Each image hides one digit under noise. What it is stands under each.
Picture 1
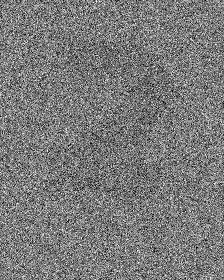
2
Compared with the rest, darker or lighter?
darker
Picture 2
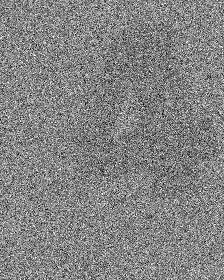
4
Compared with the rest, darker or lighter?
darker
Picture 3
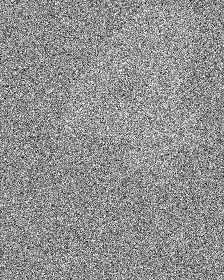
4
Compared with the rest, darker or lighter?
lighter
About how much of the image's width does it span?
two thirds
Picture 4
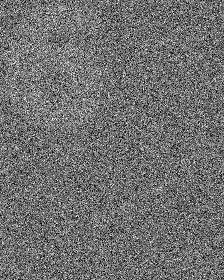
6
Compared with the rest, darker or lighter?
lighter
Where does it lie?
top left
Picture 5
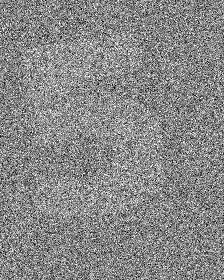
5
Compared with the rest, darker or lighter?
lighter
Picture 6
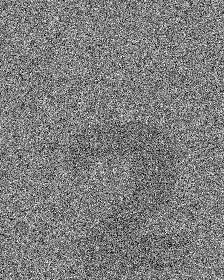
2
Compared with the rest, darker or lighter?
darker
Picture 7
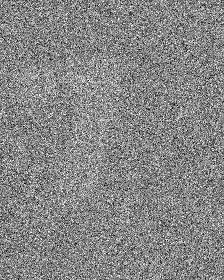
7
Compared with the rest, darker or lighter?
lighter
